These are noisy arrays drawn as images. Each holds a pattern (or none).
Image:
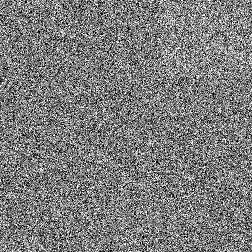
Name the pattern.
one block
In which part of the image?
top right
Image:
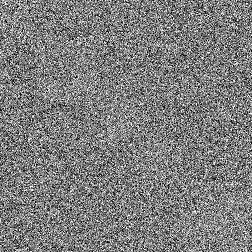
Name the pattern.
blocks along the diagonal
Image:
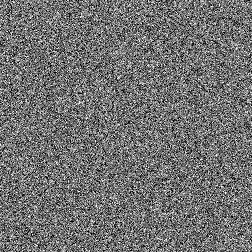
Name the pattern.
only noise
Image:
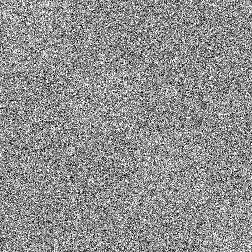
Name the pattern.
blocks along the diagonal
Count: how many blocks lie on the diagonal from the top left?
4
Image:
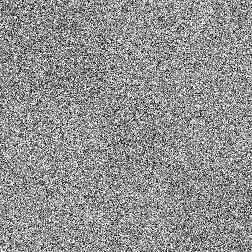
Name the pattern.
blocks along the diagonal
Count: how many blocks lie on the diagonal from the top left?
3
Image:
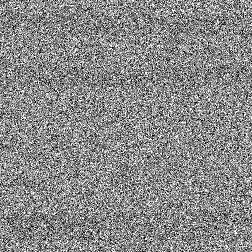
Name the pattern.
bands of rows
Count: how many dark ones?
3
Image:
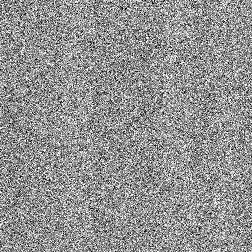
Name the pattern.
bands of columns
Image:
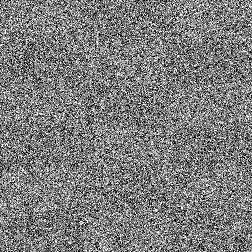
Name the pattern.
a checkerboard
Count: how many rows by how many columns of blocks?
6 by 3
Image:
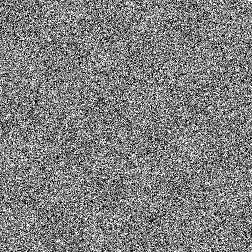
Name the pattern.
a checkerboard
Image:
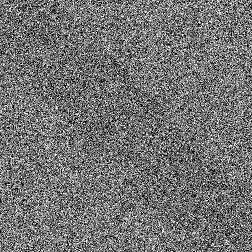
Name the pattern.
a diagonal band
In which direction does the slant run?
top left to bottom right
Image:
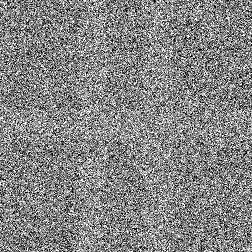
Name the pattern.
bands of rows crossing bands of columns
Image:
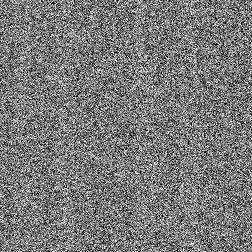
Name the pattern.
bands of columns
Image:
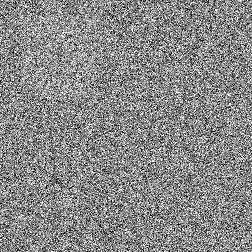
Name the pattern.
one block
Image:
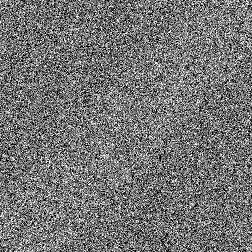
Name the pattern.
a diagonal band
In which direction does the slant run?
bottom left to top right
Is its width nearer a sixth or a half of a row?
a half
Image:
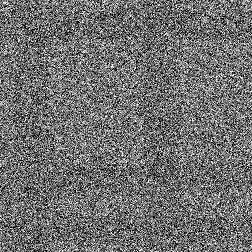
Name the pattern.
bands of rows crossing bands of columns
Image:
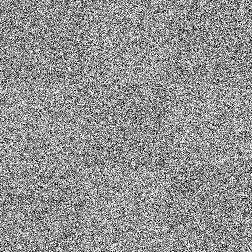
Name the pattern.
a checkerboard
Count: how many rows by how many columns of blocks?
3 by 3
